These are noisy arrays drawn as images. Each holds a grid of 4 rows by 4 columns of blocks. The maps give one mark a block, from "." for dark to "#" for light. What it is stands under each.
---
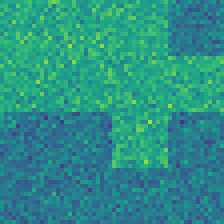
###.
####
..#.
....
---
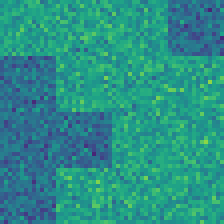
###.
.###
..##
.###
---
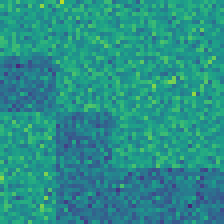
####
.###
#.##
#...
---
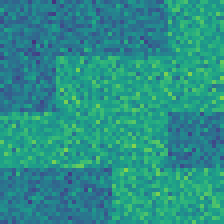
...#
.###
###.
..##
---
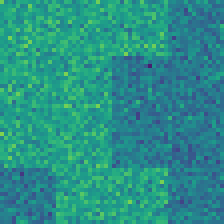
###.
##..
##..
.##.
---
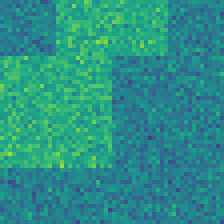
.##.
##..
##..
....
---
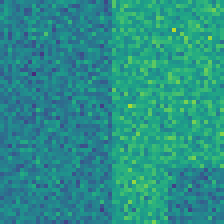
..##
..##
..##
..#.
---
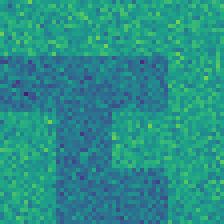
####
...#
#.##
#..#
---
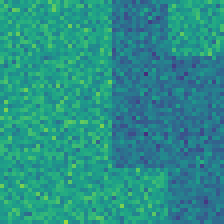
##.#
##..
##..
###.
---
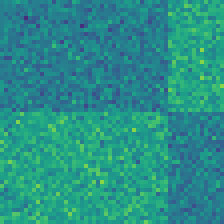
...#
...#
###.
###.
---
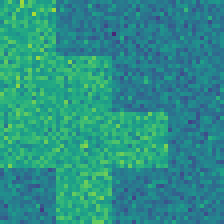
#...
##..
###.
.#..
